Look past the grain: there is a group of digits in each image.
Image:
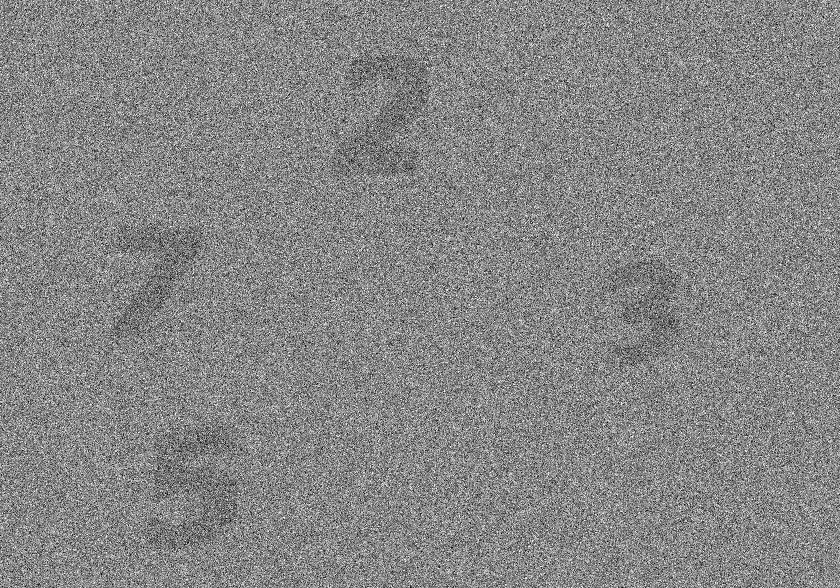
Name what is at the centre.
nothing
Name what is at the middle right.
3
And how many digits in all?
4
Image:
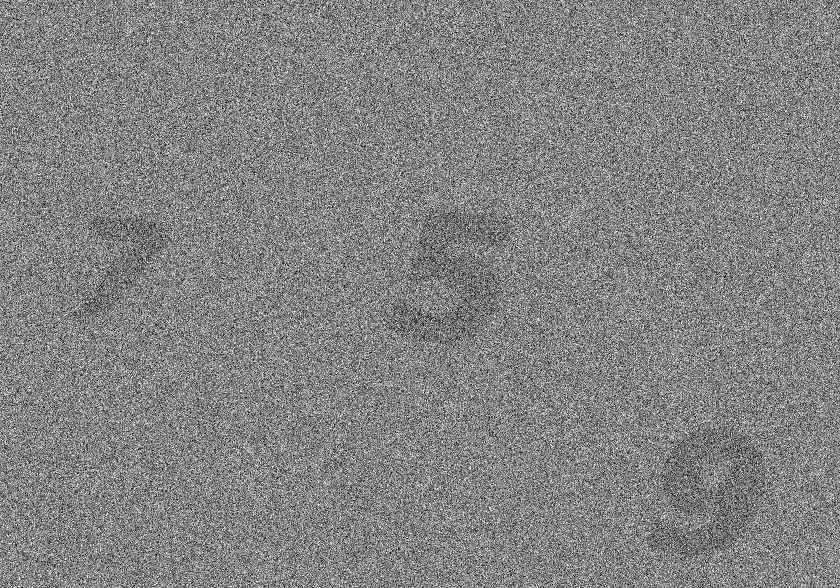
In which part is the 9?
bottom right
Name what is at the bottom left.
nothing
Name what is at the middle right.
nothing
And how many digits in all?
3
